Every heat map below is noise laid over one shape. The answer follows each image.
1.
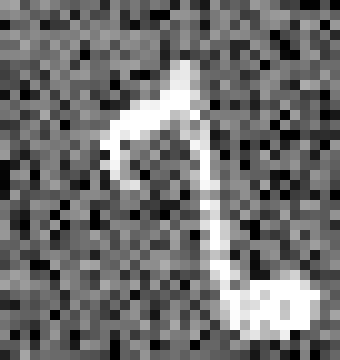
musical note
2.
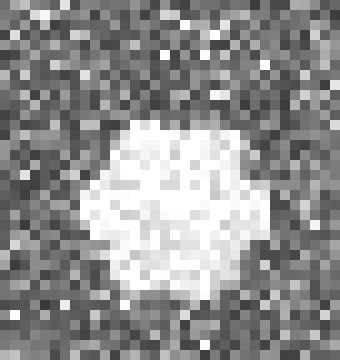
flower
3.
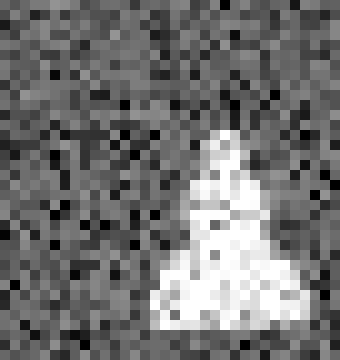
chess pawn
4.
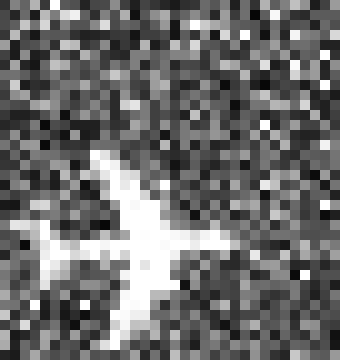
airplane
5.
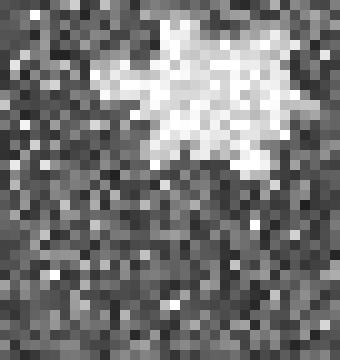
turtle
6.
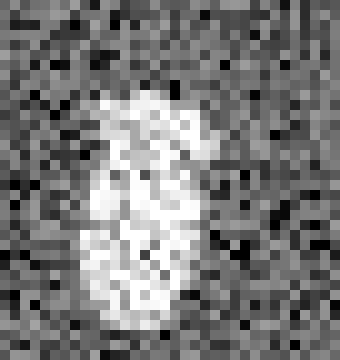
footprint
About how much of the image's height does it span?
two thirds
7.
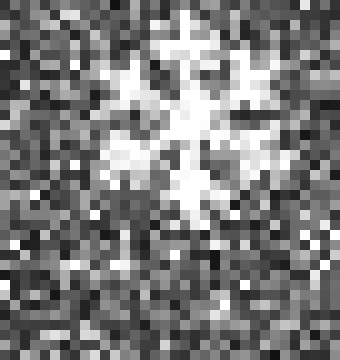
snowflake
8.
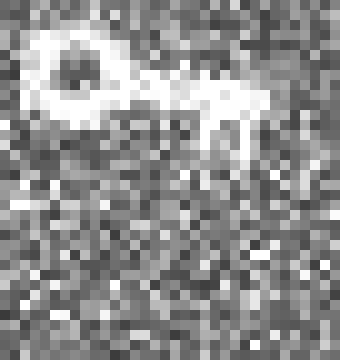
key
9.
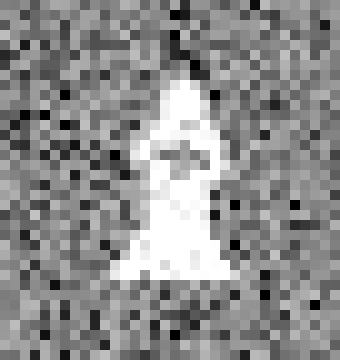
chess bishop
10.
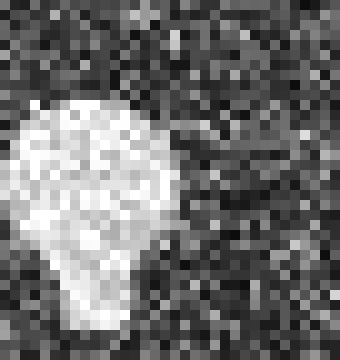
light bulb
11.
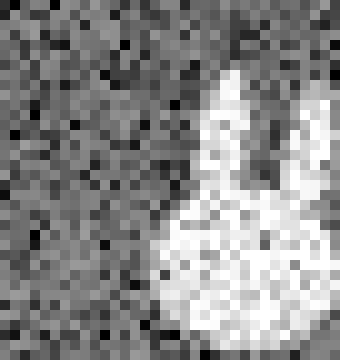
rabbit's head
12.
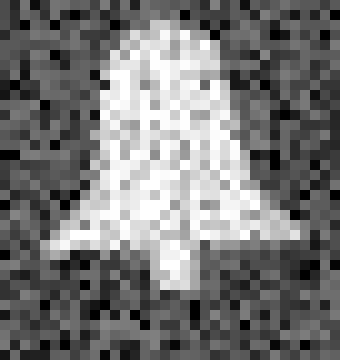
bell
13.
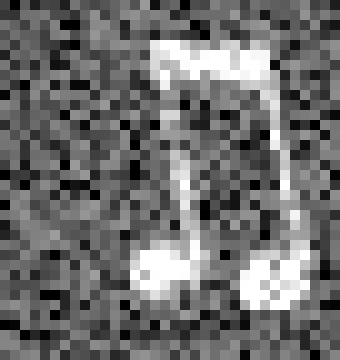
pair of musical notes
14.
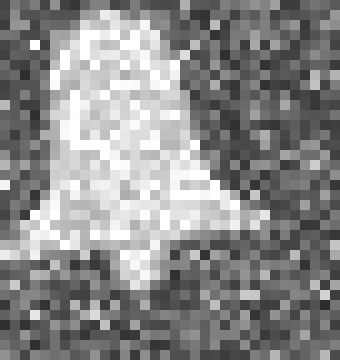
bell
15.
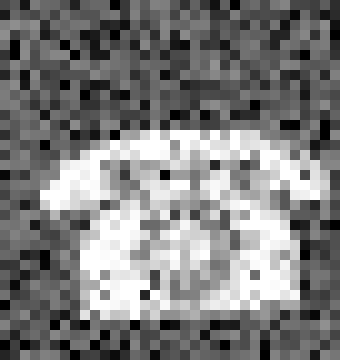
telephone
